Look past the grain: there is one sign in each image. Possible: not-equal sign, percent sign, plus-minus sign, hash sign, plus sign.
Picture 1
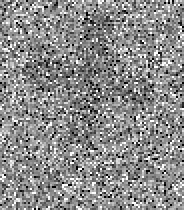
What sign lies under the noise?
plus sign
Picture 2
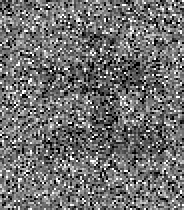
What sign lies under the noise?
plus-minus sign
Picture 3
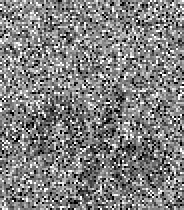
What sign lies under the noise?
percent sign
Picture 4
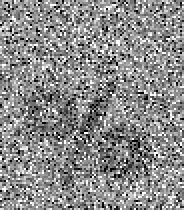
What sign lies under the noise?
percent sign
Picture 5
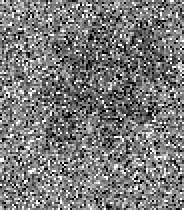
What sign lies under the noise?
hash sign
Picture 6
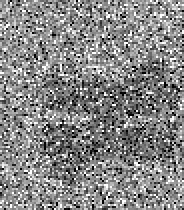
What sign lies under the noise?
not-equal sign
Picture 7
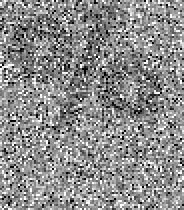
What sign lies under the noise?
percent sign
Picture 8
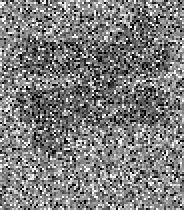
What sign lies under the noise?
not-equal sign
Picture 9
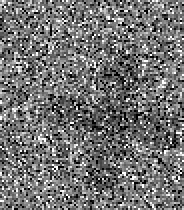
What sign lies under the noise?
plus sign
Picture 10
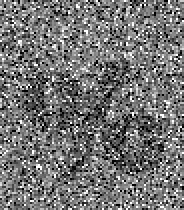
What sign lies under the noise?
percent sign
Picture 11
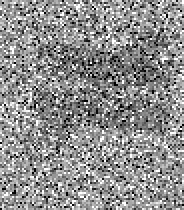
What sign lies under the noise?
not-equal sign
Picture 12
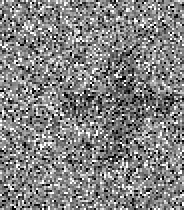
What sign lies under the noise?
plus sign
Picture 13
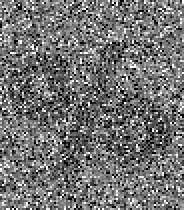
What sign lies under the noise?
percent sign
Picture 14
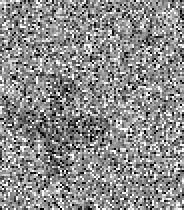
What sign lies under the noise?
plus sign
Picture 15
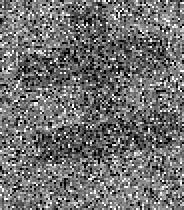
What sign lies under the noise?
plus-minus sign
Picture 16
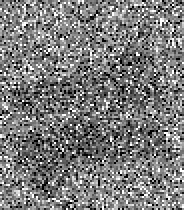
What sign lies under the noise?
not-equal sign
